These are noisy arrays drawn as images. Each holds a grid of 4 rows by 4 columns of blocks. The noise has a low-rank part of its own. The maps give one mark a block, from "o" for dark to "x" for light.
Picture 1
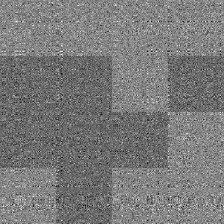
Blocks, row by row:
x x x x
o o x o
o o o x
x o x x
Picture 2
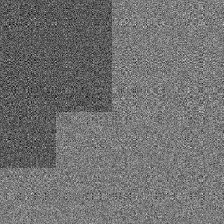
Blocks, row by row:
o o x x
o o x x
o x x x
x x x x
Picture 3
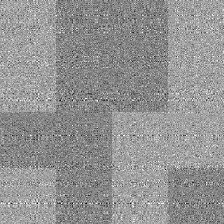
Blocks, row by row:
x o o x
x o o x
o o x x
x o x o
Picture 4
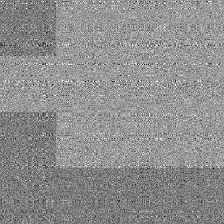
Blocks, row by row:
o x x x
x x x x
o x x x
o o o o
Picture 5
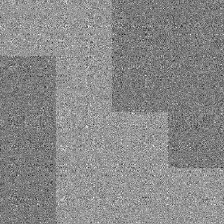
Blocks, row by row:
x x o o
o x o o
o x x o
o x x x
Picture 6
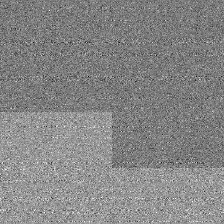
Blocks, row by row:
o o o o
o o o o
x x o o
x x x x
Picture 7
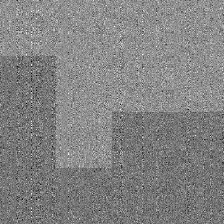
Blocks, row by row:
x x x x
o x x x
o x o o
o o o o
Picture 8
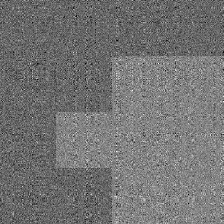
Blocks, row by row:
o o o o
o o x x
o x x x
o o x x
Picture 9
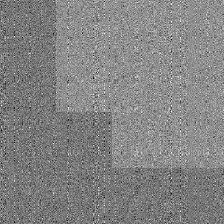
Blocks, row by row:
o x x x
o x x x
o o x x
o o o o
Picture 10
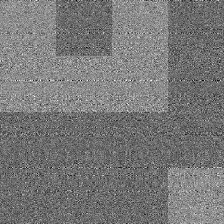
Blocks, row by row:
x o x o
x x x o
o o o o
o o o x
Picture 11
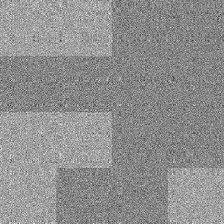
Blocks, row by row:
x x o o
o o o o
x x o o
x o o x
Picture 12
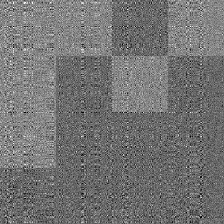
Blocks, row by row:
x x o x
x o x o
x o o o
o o o o
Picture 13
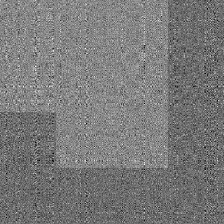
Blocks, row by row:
x x x o
x x x o
o x x o
o o o o
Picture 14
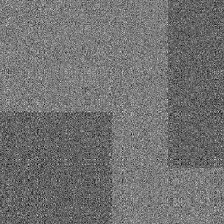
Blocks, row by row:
x x x o
x x x o
o o x o
o o x x
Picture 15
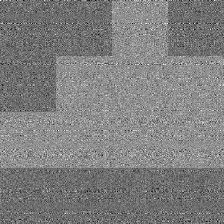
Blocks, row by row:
o o x o
o x x x
x x x x
o o o o
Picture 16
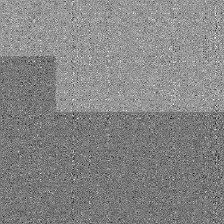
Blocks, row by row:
x x x x
o x x x
o o o o
o o o o
